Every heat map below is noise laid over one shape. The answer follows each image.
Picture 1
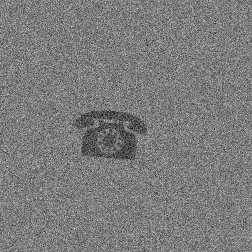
telephone
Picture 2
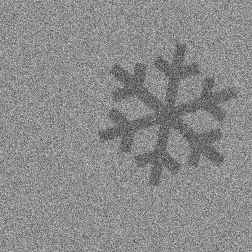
snowflake
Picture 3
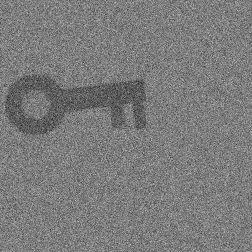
key
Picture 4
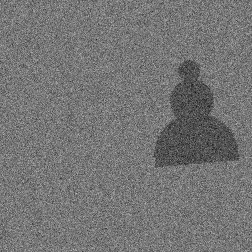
chess pawn
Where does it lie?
middle right
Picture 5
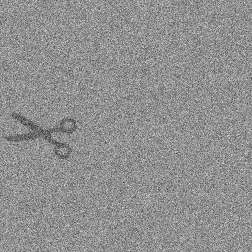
pair of scissors
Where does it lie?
middle left
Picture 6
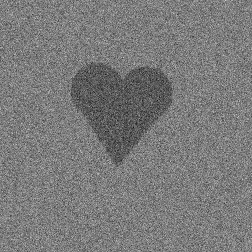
heart
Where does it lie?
centre
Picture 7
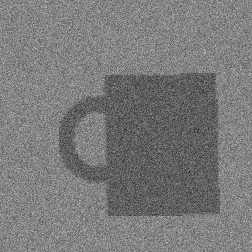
cup
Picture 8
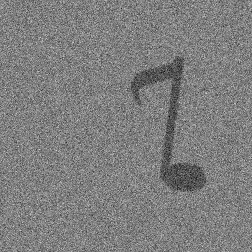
musical note
